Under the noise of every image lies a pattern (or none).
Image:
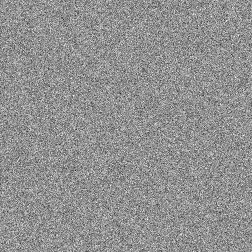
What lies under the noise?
only noise
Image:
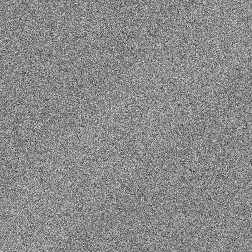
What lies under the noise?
a diagonal band
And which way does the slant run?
bottom left to top right
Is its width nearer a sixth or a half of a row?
a half
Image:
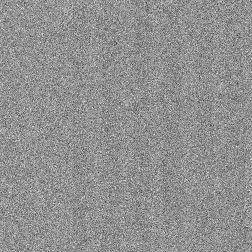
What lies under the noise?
bands of columns
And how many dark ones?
6
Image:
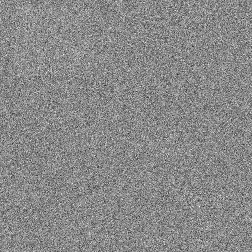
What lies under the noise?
one block
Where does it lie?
top left
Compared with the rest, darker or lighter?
lighter
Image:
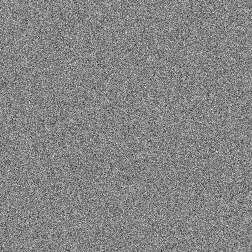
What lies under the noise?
only noise
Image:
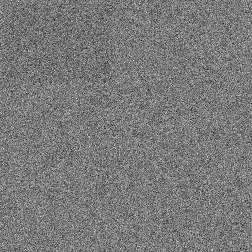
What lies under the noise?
one block
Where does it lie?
top left
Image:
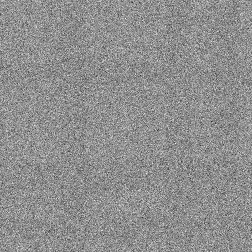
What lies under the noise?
bands of rows crossing bands of columns
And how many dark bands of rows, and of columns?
3 and 3
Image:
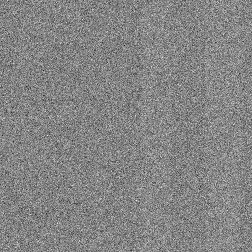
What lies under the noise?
bands of columns
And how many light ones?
2
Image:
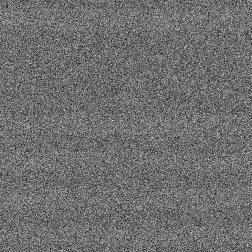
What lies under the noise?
bands of rows
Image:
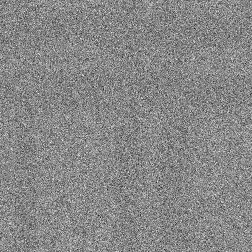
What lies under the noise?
bands of rows crossing bands of columns
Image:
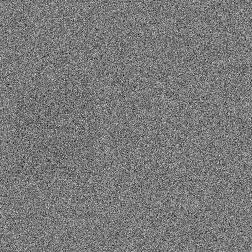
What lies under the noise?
one block
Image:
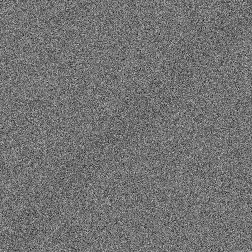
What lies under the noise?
a diagonal band
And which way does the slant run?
bottom left to top right
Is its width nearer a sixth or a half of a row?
a sixth
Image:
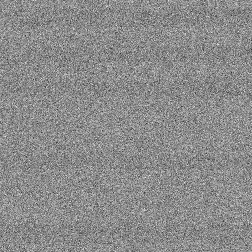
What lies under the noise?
bands of rows
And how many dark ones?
5
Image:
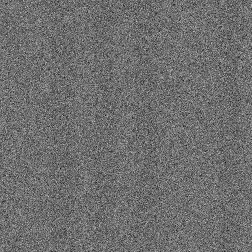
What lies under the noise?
bands of columns
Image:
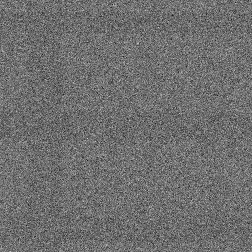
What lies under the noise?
bands of rows crossing bands of columns
